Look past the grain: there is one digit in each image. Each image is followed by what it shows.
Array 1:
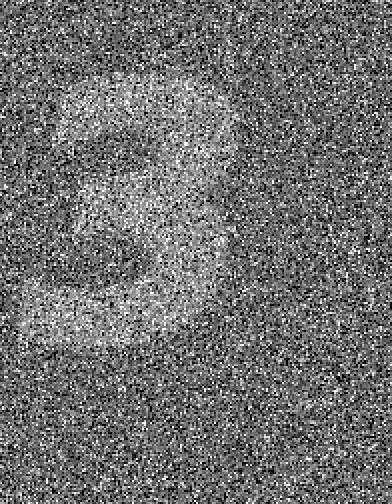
3
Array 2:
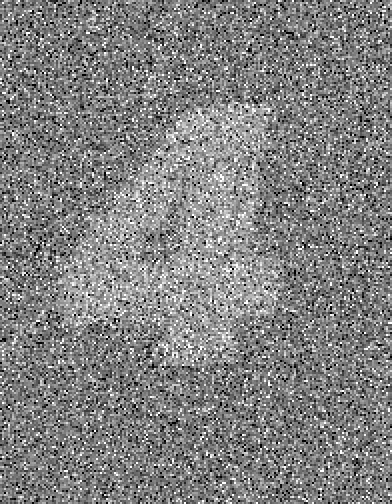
4
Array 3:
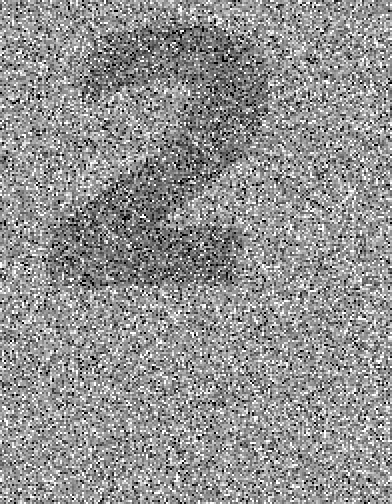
2
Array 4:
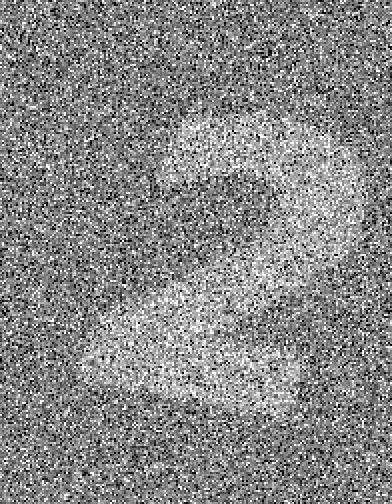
2
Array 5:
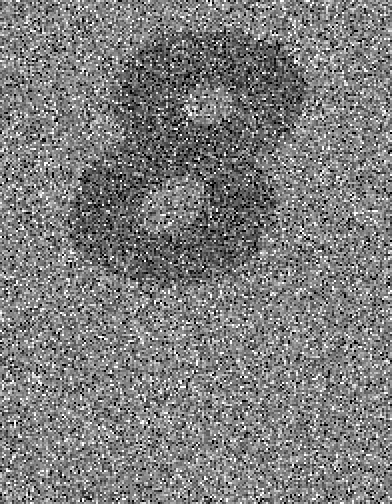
8
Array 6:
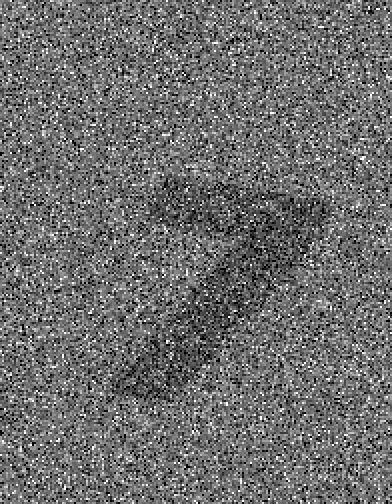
7
